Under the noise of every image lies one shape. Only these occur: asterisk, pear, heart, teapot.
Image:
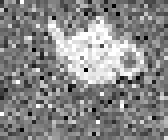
teapot
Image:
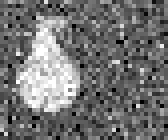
pear
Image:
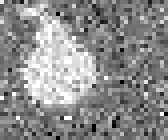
pear
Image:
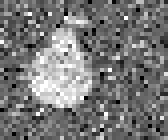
pear
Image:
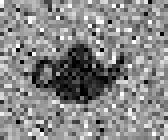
teapot
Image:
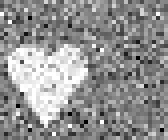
heart
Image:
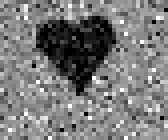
heart
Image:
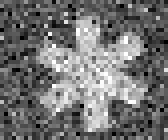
asterisk
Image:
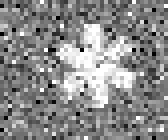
asterisk
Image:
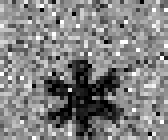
asterisk
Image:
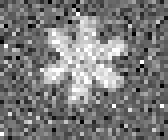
asterisk
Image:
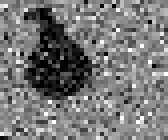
pear
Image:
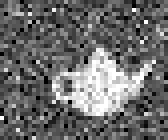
teapot
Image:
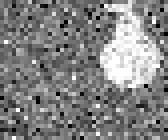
pear
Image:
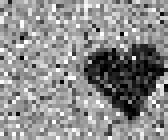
heart
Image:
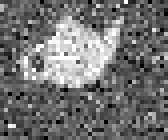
teapot
